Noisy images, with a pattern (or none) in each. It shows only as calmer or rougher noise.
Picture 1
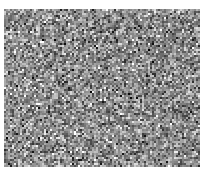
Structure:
only noise
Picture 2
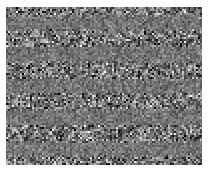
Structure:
horizontal stripes
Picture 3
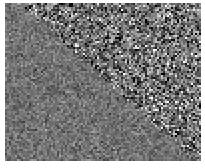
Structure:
a sharp edge
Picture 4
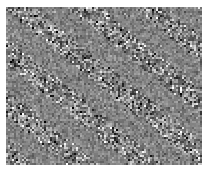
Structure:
diagonal stripes
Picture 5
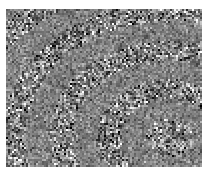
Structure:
rings round one point
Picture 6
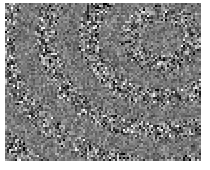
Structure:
rings round one point
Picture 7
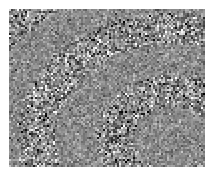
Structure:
rings round one point
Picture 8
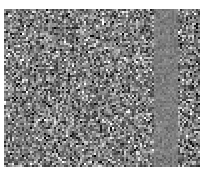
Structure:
one vertical stripe
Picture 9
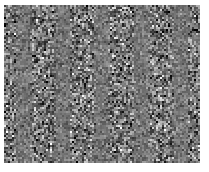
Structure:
vertical stripes
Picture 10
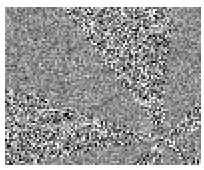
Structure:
spokes from one point
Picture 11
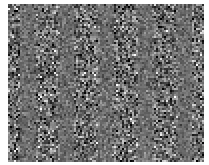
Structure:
vertical stripes
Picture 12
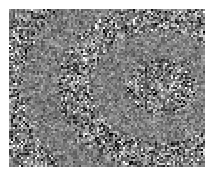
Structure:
rings round one point
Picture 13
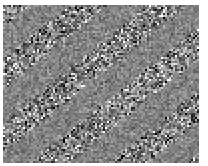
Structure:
diagonal stripes
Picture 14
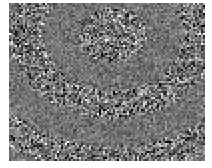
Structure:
rings round one point
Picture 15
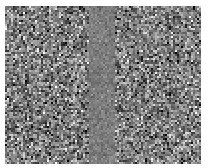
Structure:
one vertical stripe
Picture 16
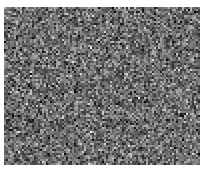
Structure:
only noise
